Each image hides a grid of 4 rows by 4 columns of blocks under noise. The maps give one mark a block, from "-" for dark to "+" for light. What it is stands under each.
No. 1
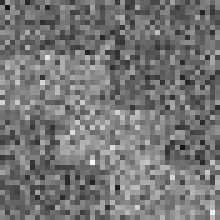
- - - -
+ + - -
- + + -
- - + +
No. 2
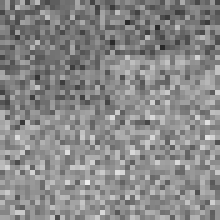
- - - -
- - + +
+ + + +
+ + + +
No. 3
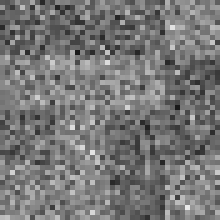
- - - +
+ + + -
- + - -
+ + - +
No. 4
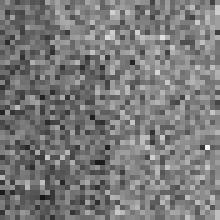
- + + +
- - + +
- - + +
- - + +
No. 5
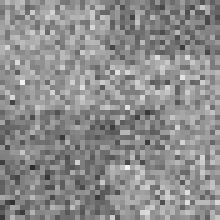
+ + - -
+ + + +
- - - +
- - + +
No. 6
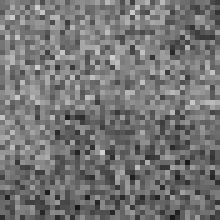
+ + + -
+ + + +
+ - - -
- - - -
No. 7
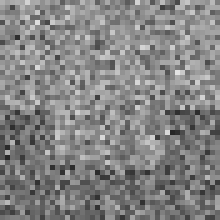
+ + + +
+ + + +
- + + -
- - - -
